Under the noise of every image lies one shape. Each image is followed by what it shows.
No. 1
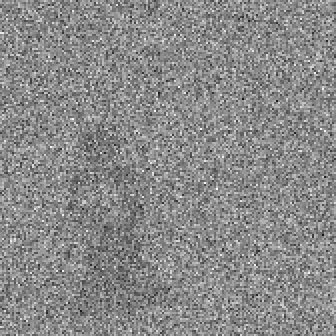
dark chess bishop
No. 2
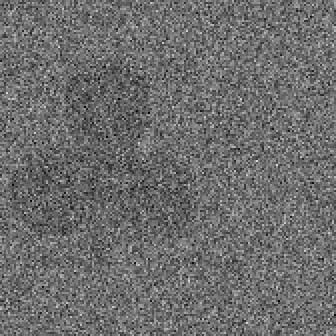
dark club
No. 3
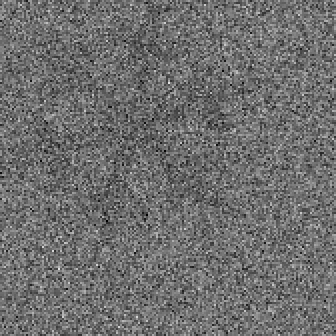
dark snowflake
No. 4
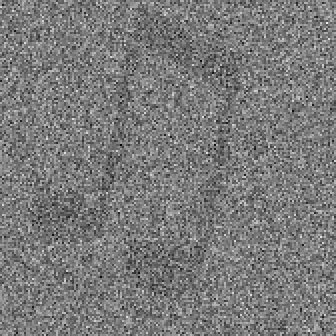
dark pair of musical notes
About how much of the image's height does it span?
nearly all
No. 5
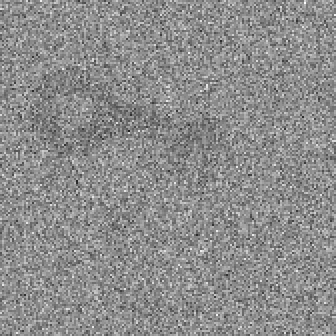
dark key
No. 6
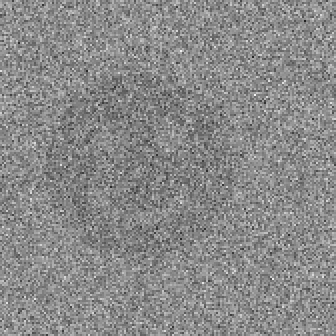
dark smiling face
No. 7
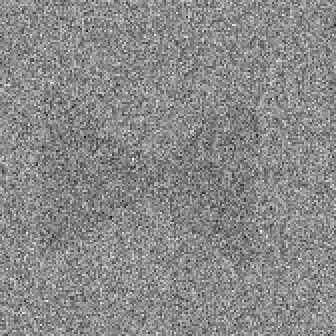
dark bow tie
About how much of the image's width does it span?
two thirds
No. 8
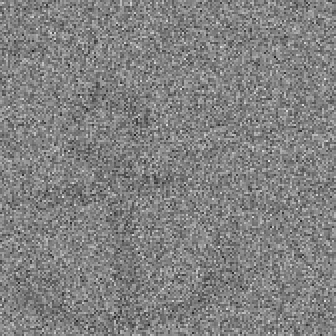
dark anchor
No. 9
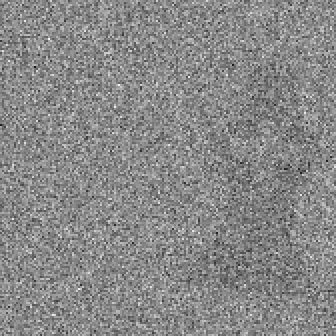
dark chess bishop
